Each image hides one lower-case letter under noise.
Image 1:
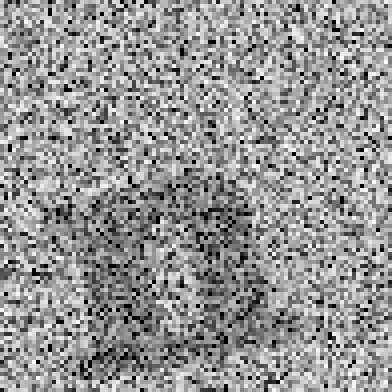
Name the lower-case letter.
n
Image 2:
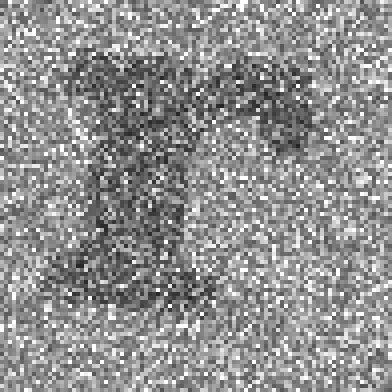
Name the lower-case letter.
r
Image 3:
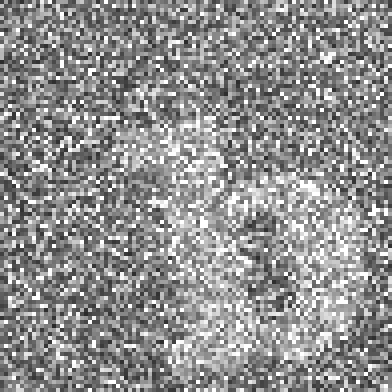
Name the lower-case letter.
b
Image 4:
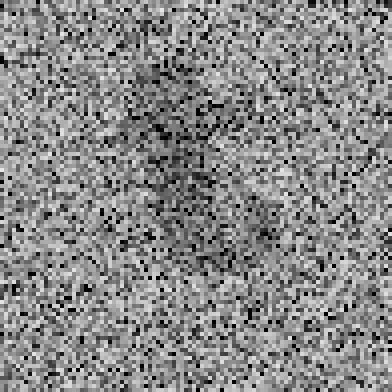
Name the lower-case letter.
t
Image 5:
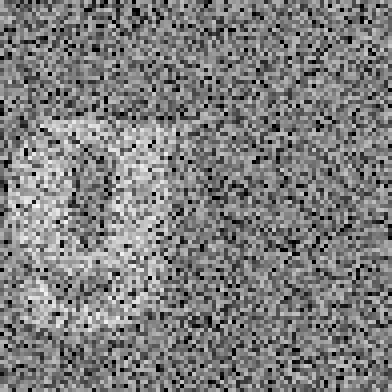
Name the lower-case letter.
g
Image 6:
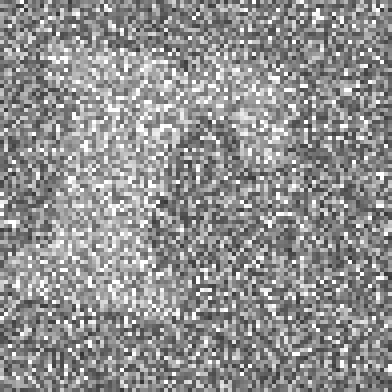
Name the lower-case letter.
r
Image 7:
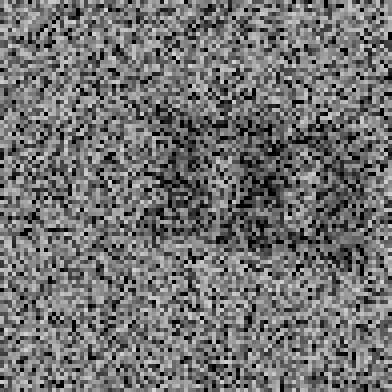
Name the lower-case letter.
m
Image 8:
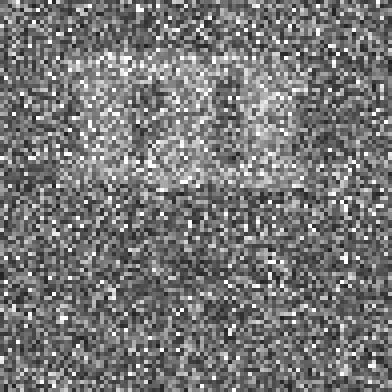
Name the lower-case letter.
m
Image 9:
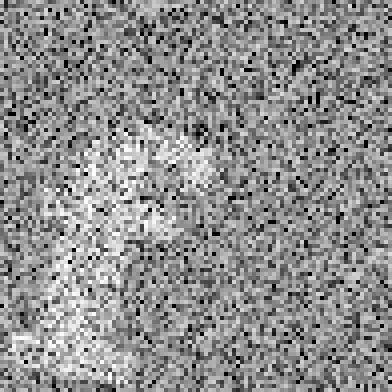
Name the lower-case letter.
f
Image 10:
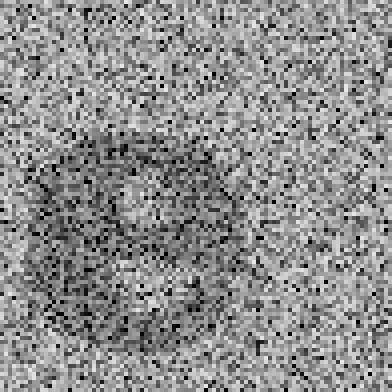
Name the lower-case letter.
e
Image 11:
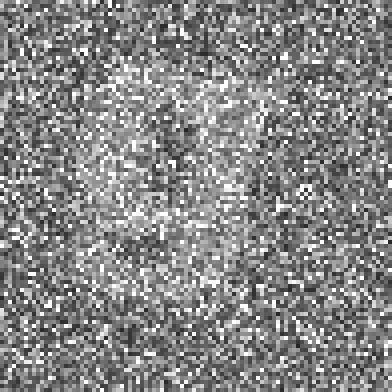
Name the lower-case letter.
g
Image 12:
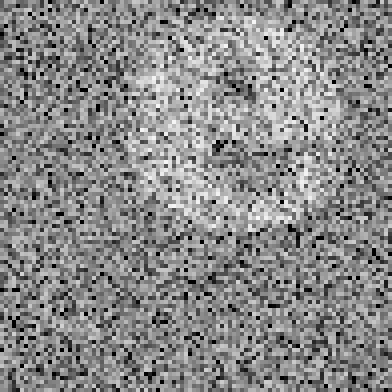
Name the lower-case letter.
e
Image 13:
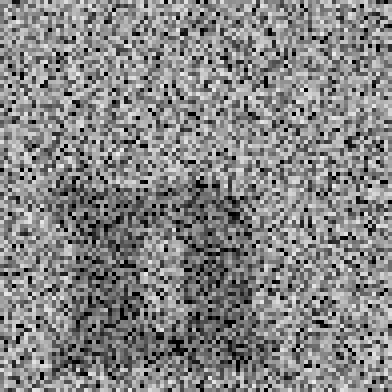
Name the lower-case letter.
n
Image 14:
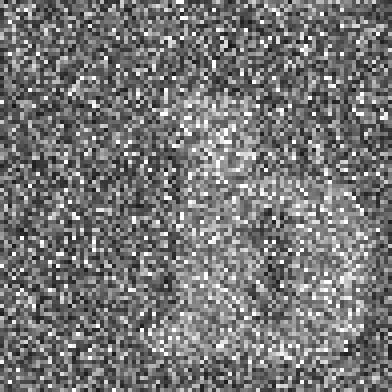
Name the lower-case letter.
b
